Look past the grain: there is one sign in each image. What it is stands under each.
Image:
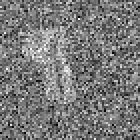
light pilcrow
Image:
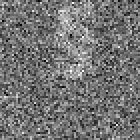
light section sign
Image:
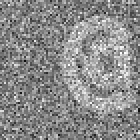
light at sign
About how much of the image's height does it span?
two thirds
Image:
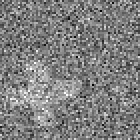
light plus sign
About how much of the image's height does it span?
half
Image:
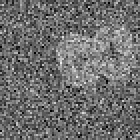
light infinity sign
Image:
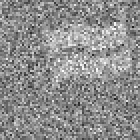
light approximately sign
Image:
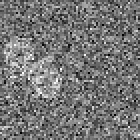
light percent sign, middle left
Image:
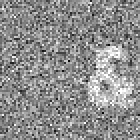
light ampersand, middle right
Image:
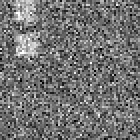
light colon, top left
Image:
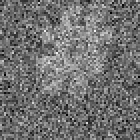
light hash sign
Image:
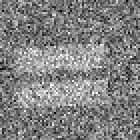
light equals sign
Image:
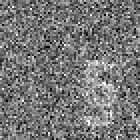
light section sign
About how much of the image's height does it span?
half
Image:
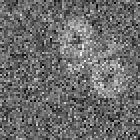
light percent sign
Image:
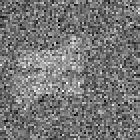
light not-equal sign
